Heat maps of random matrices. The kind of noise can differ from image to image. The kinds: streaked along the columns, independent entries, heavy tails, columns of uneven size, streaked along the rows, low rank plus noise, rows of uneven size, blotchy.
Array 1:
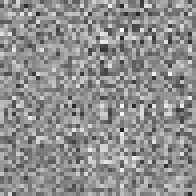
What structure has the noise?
low rank plus noise
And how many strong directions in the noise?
three or four
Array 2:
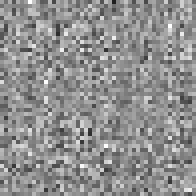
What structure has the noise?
low rank plus noise
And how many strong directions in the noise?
five to eight
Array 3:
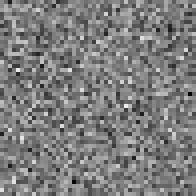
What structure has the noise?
independent entries
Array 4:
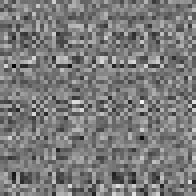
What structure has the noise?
low rank plus noise
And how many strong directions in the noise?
two
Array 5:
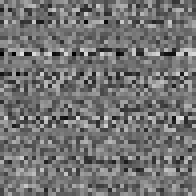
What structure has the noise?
rows of uneven size
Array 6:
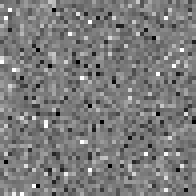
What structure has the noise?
heavy tails
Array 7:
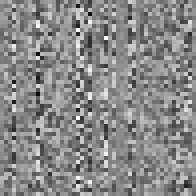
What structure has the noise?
columns of uneven size
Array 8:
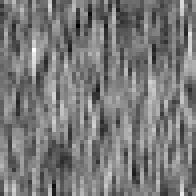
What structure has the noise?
streaked along the columns
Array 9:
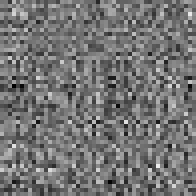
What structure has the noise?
low rank plus noise
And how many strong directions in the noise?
three or four
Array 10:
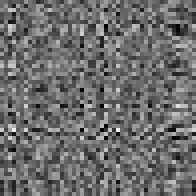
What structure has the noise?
low rank plus noise
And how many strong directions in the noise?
two
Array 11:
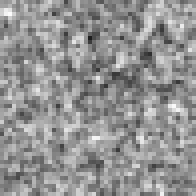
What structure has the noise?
blotchy
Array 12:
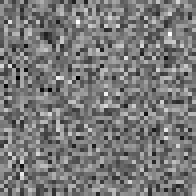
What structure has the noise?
low rank plus noise
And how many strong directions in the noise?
five to eight
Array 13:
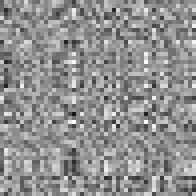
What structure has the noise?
low rank plus noise
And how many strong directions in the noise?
two
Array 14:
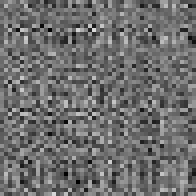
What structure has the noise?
low rank plus noise
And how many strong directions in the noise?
two
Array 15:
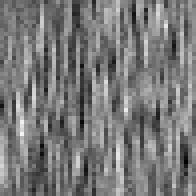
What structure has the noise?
streaked along the columns
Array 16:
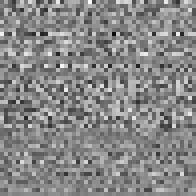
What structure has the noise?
rows of uneven size
